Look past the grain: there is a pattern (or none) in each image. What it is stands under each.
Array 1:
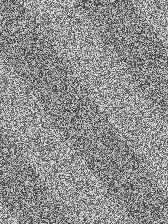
diagonal stripes
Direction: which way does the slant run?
top left to bottom right
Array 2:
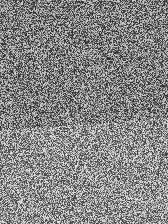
a sharp edge
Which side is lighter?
bottom
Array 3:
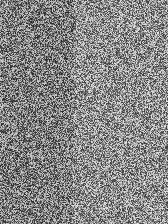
a sharp edge
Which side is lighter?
right
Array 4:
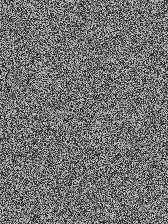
only noise
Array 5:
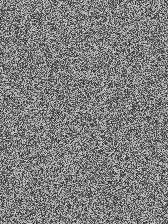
only noise
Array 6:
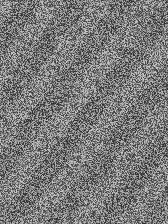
diagonal stripes
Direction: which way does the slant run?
bottom left to top right
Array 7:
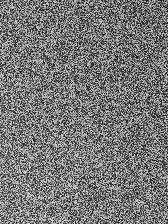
a smooth slope
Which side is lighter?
bottom left
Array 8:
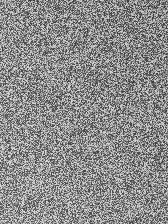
a smooth slope
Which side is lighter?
bottom left
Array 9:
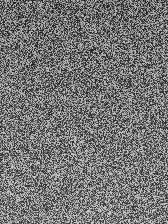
a smooth slope
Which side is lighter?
bottom
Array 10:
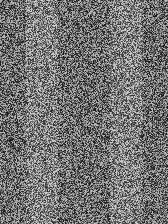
vertical stripes
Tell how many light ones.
2
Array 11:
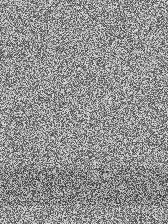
one horizontal stripe
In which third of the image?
bottom
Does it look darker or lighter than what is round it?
darker
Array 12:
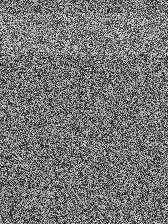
one horizontal stripe
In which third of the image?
top
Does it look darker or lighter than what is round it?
lighter
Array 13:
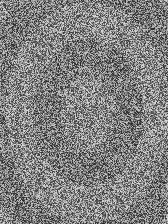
rings round one point
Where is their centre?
centre
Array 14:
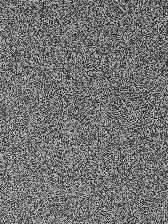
a smooth slope
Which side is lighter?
bottom left
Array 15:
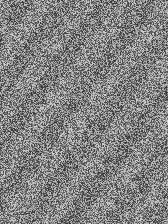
diagonal stripes
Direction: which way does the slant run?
bottom left to top right
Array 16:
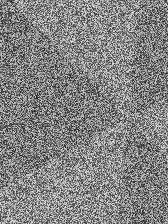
spokes from one point
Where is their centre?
middle right
